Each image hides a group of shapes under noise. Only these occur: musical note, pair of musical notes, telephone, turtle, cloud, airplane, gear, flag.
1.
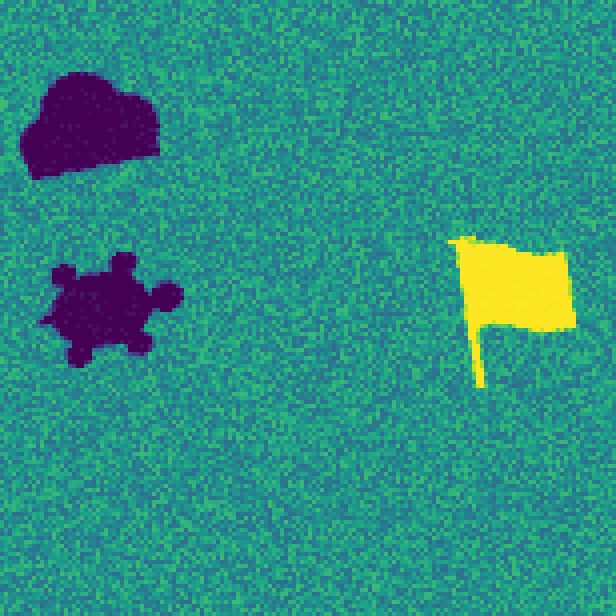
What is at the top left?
cloud
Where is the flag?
middle right
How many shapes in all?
3
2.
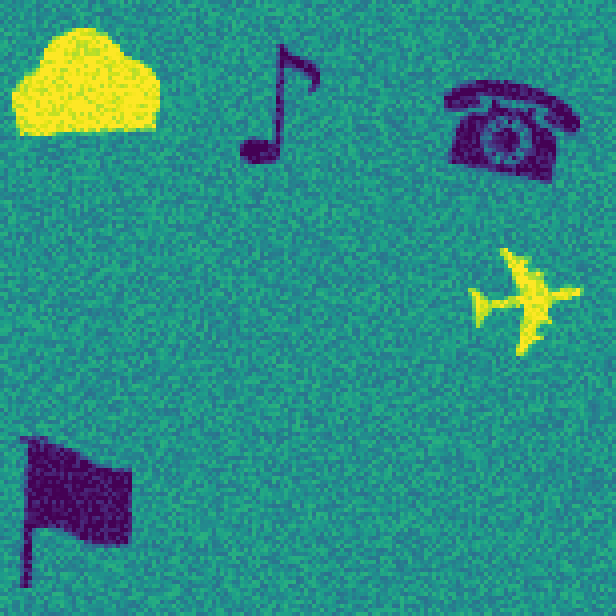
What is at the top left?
cloud
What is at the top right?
telephone
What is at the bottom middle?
nothing
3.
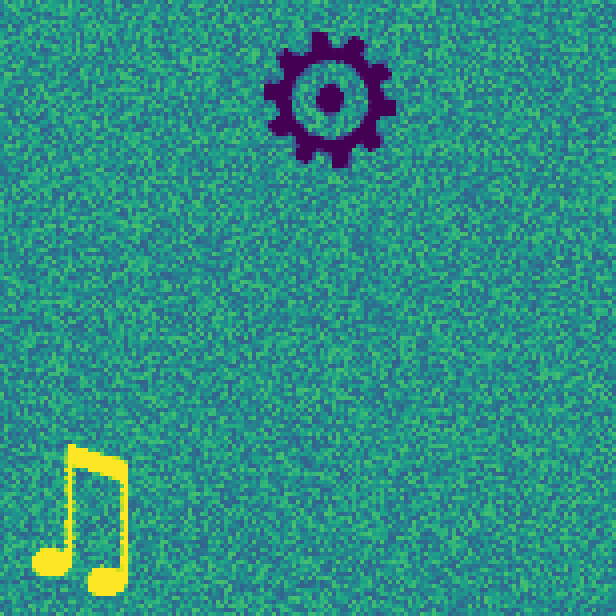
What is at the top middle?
gear
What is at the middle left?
nothing
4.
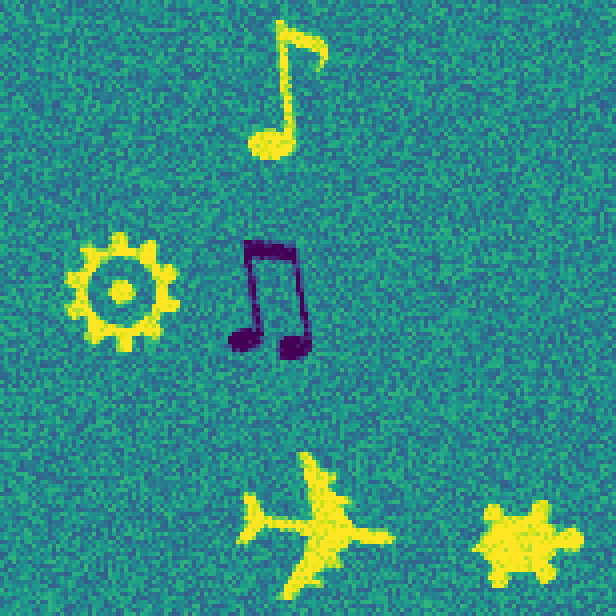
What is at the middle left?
gear
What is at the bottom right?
turtle
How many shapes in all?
5
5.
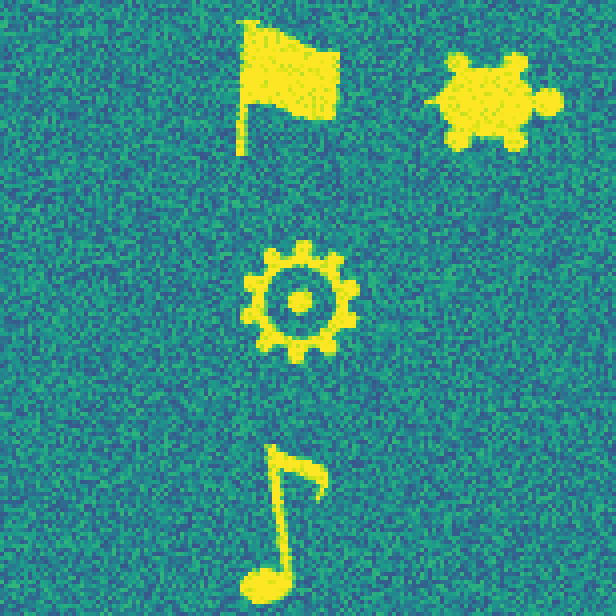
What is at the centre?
gear
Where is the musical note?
bottom middle
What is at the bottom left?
nothing
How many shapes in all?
4
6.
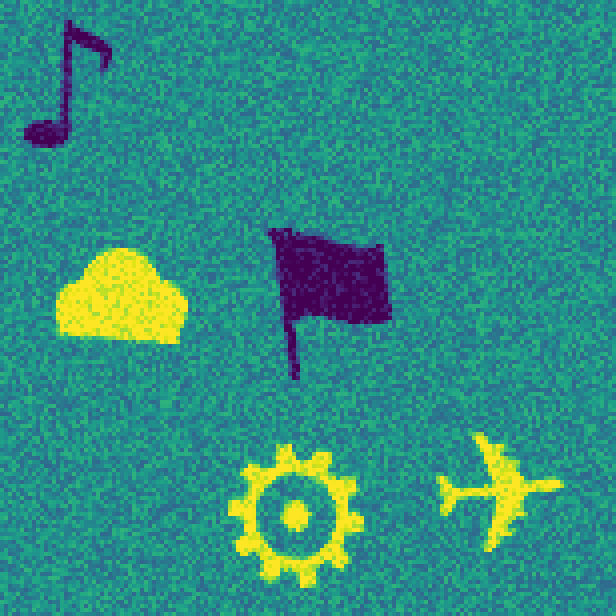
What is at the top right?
nothing
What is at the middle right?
nothing
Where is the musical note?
top left
